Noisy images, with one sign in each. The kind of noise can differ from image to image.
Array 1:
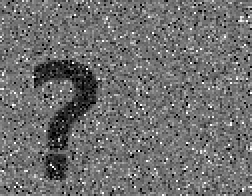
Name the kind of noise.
heavy tails
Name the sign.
question mark
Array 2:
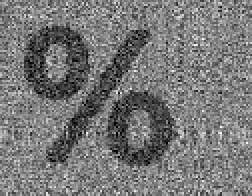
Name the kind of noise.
low rank plus noise
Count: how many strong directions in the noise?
five to eight
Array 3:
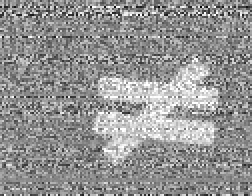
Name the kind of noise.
rows of uneven size
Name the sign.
not-equal sign
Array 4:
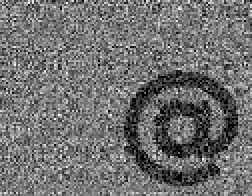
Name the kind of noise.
low rank plus noise
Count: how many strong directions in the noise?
five to eight
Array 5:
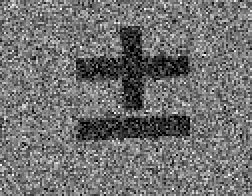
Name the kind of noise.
independent entries
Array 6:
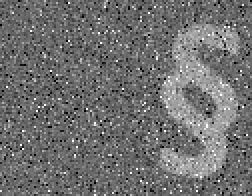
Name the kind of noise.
heavy tails
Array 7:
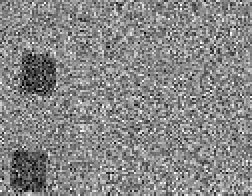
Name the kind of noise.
low rank plus noise
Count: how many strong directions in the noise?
five to eight
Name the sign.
colon
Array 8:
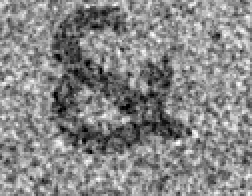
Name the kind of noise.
blotchy
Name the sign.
ampersand
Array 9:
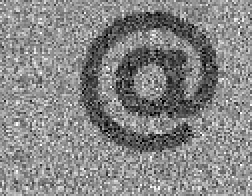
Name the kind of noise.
low rank plus noise
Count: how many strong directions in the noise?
five to eight
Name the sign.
at sign
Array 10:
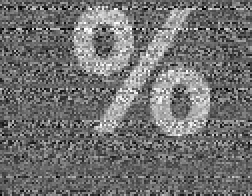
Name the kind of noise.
rows of uneven size
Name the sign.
percent sign
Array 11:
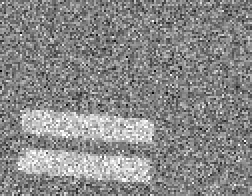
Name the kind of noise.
independent entries
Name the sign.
equals sign
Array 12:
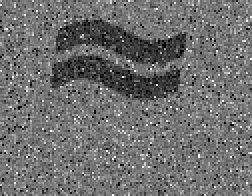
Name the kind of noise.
heavy tails
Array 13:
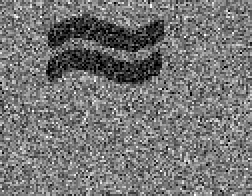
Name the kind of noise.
independent entries
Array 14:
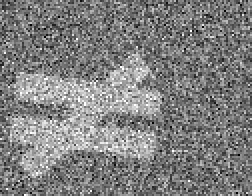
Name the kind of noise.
independent entries
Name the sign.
not-equal sign
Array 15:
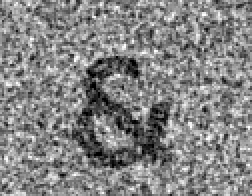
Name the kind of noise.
blotchy
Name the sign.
ampersand
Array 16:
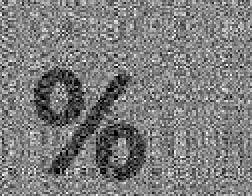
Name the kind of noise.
low rank plus noise
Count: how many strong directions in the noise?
two
